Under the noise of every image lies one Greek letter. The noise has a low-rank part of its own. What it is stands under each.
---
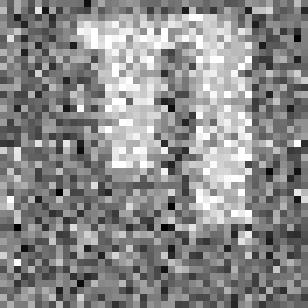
eta
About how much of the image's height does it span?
two thirds
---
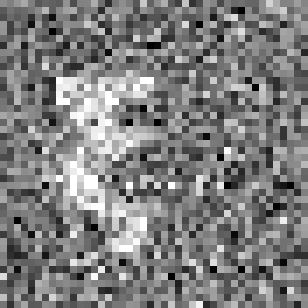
xi
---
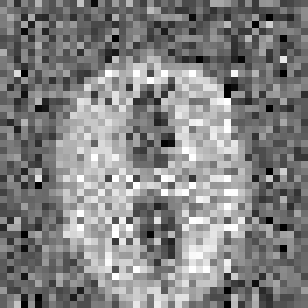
theta
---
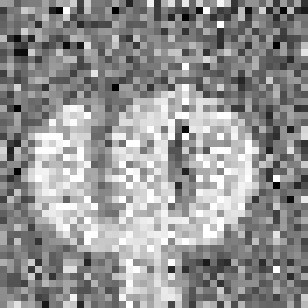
phi
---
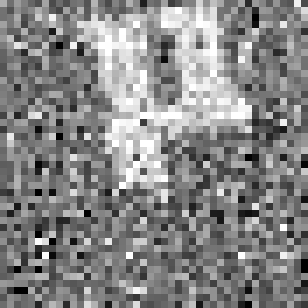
mu
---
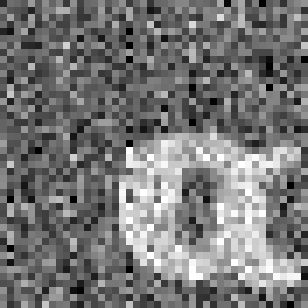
alpha
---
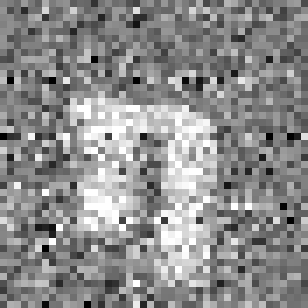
eta
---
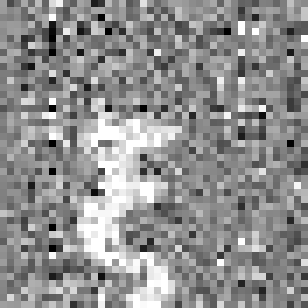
xi
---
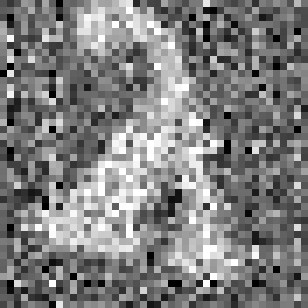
lambda
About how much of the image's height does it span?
nearly all
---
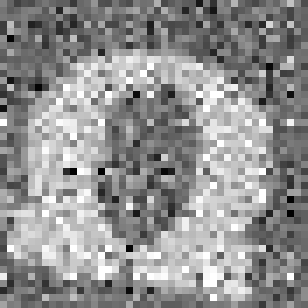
omega
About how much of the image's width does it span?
nearly all
